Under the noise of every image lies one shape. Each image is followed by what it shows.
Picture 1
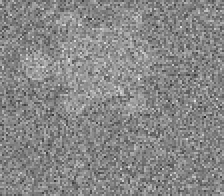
turtle
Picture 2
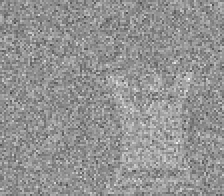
chess rook
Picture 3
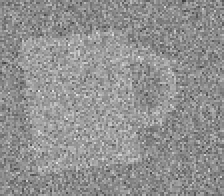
cup
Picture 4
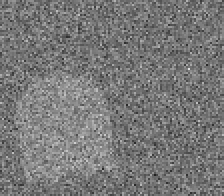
ghost
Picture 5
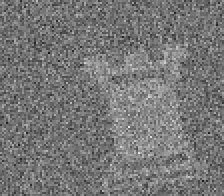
chess rook
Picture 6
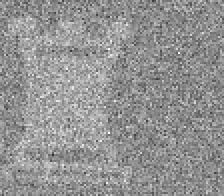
chess rook
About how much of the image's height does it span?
nearly all
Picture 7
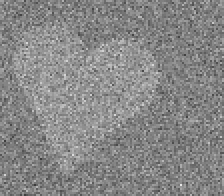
heart
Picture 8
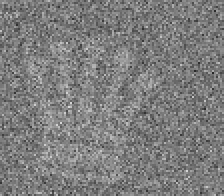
chess queen
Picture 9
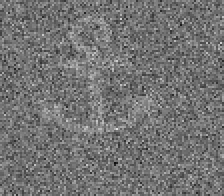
anchor
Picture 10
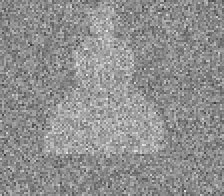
chess pawn
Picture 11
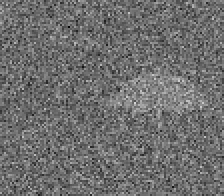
umbrella
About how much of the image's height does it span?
half
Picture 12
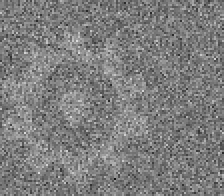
gear
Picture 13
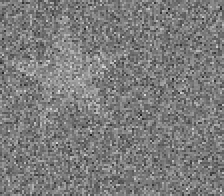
star
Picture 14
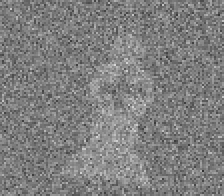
chess bishop
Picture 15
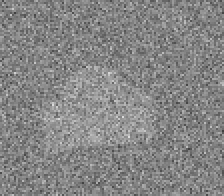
cloud
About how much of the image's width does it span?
half
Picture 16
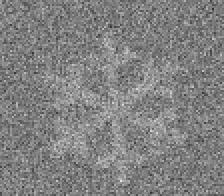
snowflake
